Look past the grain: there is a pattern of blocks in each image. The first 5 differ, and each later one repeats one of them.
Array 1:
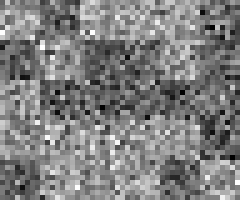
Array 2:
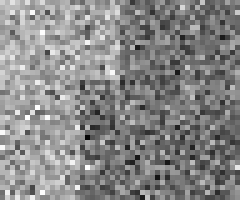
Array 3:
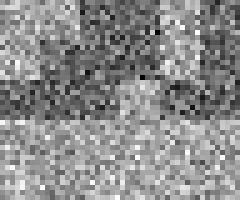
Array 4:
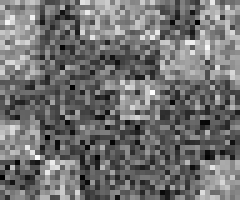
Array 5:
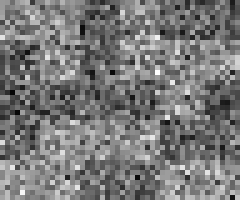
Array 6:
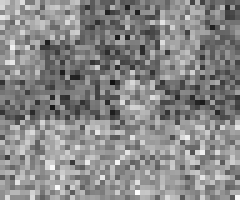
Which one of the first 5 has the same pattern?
3
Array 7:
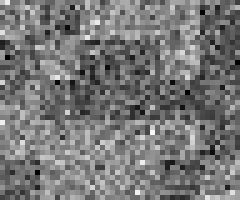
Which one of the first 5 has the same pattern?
1
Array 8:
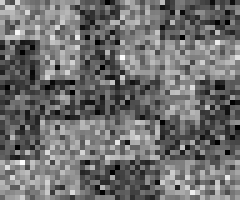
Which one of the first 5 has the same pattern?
5
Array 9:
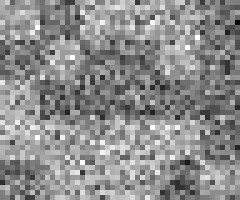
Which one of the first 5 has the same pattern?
1
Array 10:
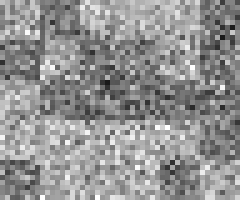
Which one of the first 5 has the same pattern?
1
